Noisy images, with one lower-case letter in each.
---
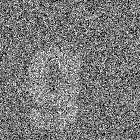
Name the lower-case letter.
g
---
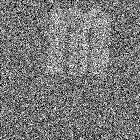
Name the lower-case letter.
m
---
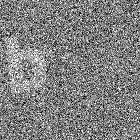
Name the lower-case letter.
b
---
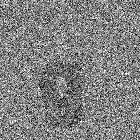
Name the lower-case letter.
g
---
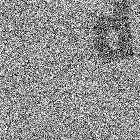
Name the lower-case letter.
d
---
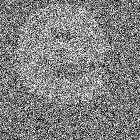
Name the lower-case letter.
e
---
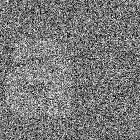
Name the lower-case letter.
a
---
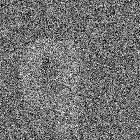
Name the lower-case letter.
q
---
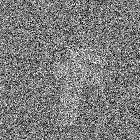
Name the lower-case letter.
f
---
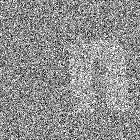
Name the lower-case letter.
n
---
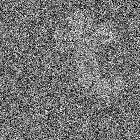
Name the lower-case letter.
t
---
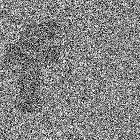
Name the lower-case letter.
f
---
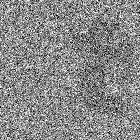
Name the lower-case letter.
t
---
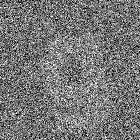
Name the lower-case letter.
g
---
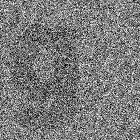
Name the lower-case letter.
g
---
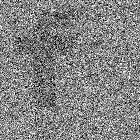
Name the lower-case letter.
f
